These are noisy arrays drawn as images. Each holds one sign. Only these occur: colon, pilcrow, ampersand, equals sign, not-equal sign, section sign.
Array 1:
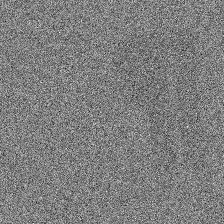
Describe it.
dark pilcrow
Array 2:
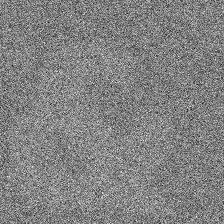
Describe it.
light ampersand
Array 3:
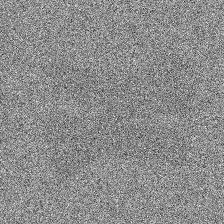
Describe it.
dark not-equal sign
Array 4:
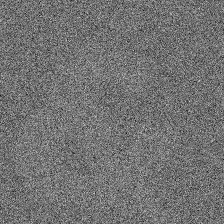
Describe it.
light ampersand
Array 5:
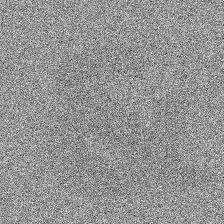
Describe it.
dark ampersand
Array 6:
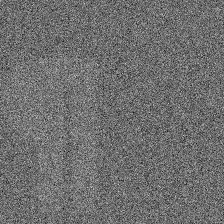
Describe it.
light pilcrow
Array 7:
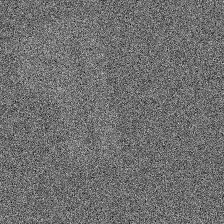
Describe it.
light pilcrow
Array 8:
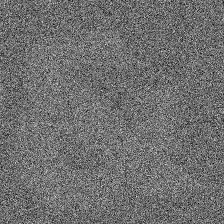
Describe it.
light ampersand
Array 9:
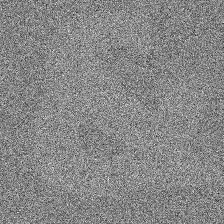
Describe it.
light ampersand
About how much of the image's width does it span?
nearly all
